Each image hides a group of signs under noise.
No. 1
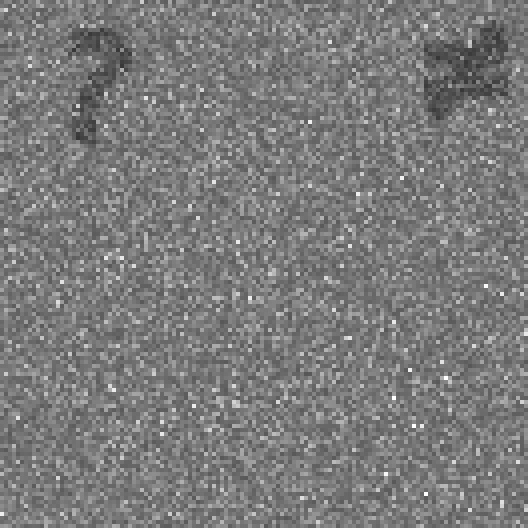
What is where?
top left: dark question mark; top right: dark not-equal sign
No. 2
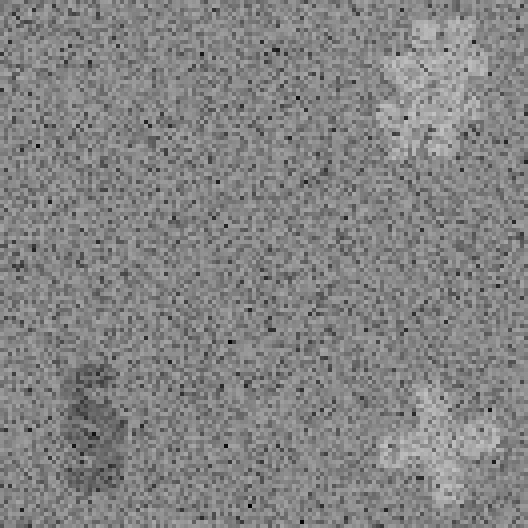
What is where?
top right: light hash sign; bottom left: dark section sign; bottom right: light plus sign
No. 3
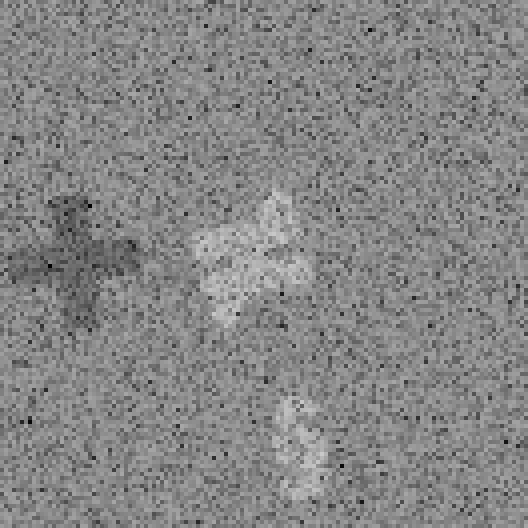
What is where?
middle left: dark plus sign; centre: light not-equal sign; bottom middle: light section sign
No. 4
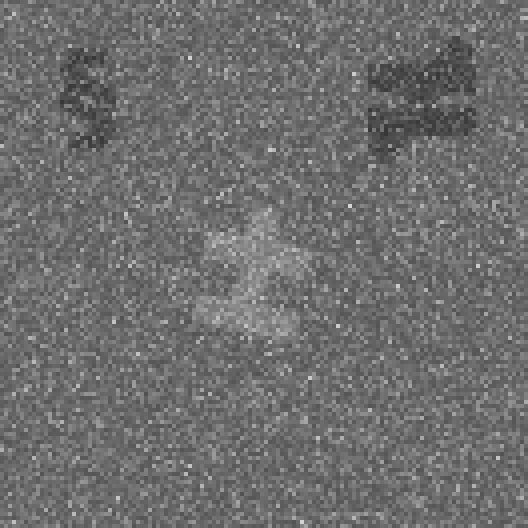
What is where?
top left: dark section sign; top right: dark not-equal sign; centre: light plus-minus sign
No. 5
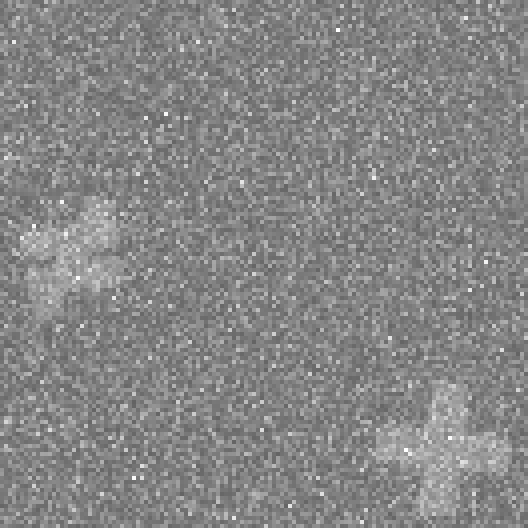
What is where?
middle left: light not-equal sign; bottom right: light plus sign
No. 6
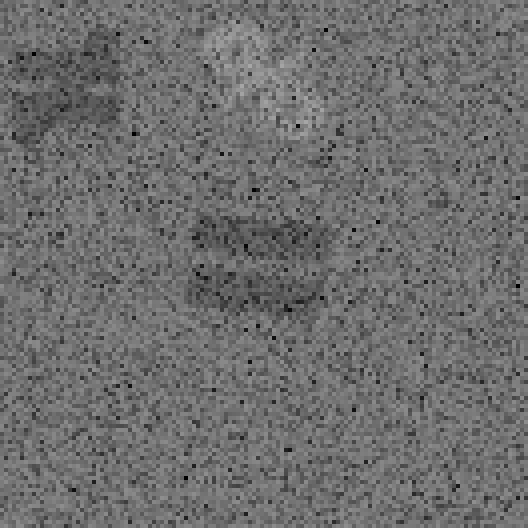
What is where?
top left: dark not-equal sign; top middle: light percent sign; centre: dark equals sign
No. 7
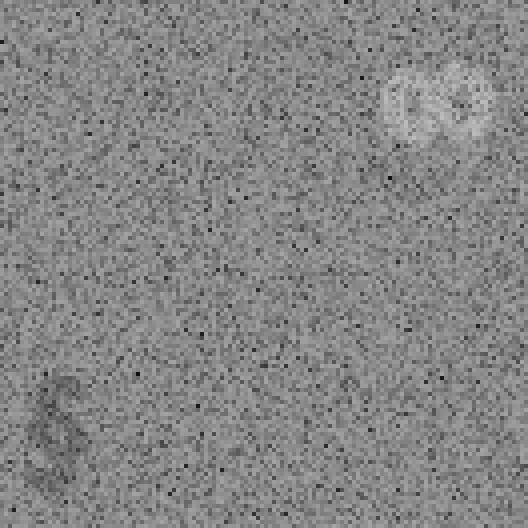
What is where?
top right: light infinity sign; bottom left: dark section sign
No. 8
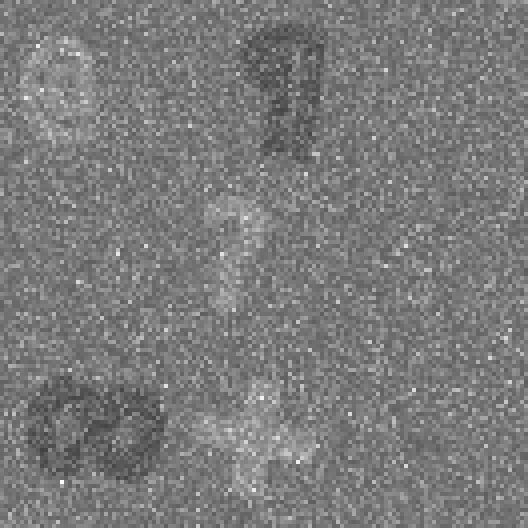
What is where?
top left: light at sign; top middle: dark pilcrow; centre: light question mark; bottom left: dark infinity sign; bottom middle: light plus sign
